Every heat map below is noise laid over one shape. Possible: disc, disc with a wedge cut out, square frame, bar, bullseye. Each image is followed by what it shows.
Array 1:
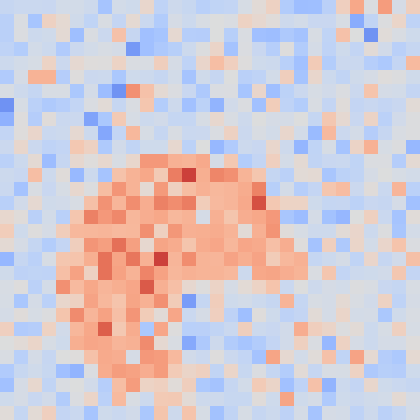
red disc with a wedge cut out
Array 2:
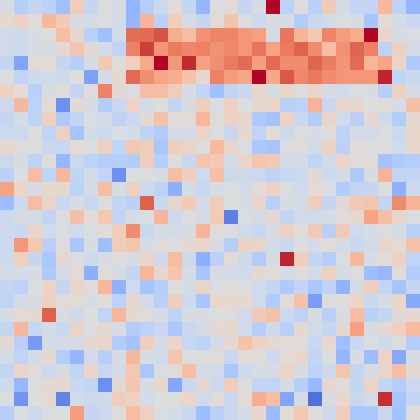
red bar
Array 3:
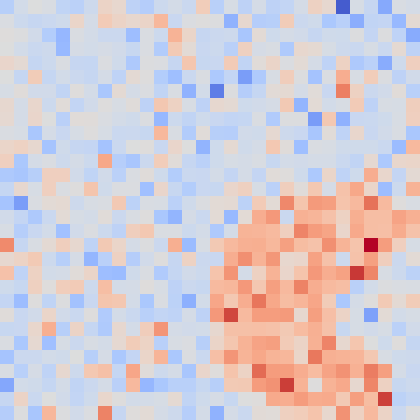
red disc with a wedge cut out
